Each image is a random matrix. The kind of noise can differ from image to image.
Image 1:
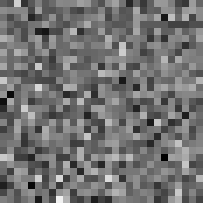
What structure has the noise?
independent entries
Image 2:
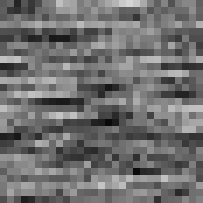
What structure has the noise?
streaked along the rows
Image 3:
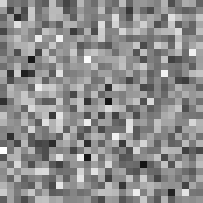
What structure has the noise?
independent entries
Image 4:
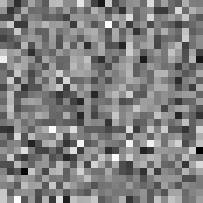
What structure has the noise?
low rank plus noise
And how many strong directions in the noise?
five to eight
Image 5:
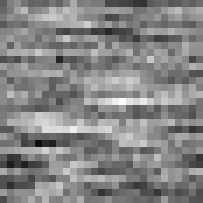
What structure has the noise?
streaked along the rows
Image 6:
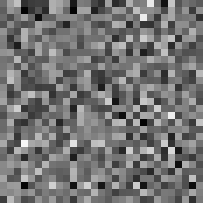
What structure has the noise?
low rank plus noise
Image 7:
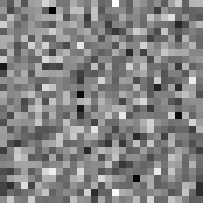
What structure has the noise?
independent entries
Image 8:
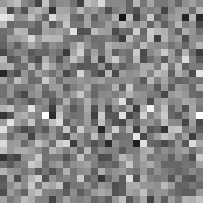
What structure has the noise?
low rank plus noise
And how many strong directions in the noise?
three or four
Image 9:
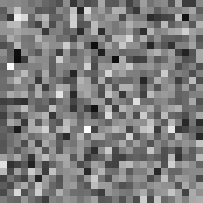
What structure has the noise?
independent entries
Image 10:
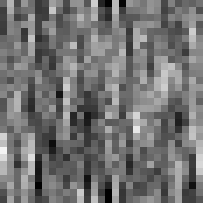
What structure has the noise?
streaked along the columns
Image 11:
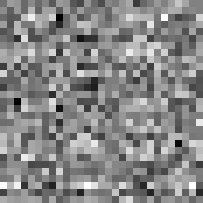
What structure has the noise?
low rank plus noise
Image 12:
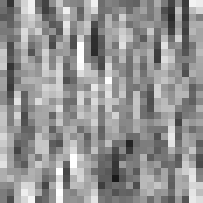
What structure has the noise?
streaked along the columns
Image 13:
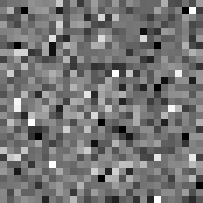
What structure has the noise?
heavy tails
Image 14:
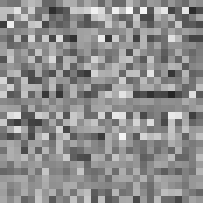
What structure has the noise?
rows of uneven size
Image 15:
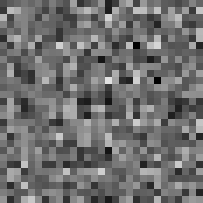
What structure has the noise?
low rank plus noise
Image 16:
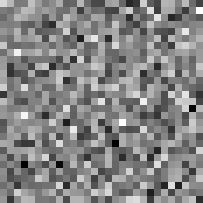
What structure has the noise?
independent entries
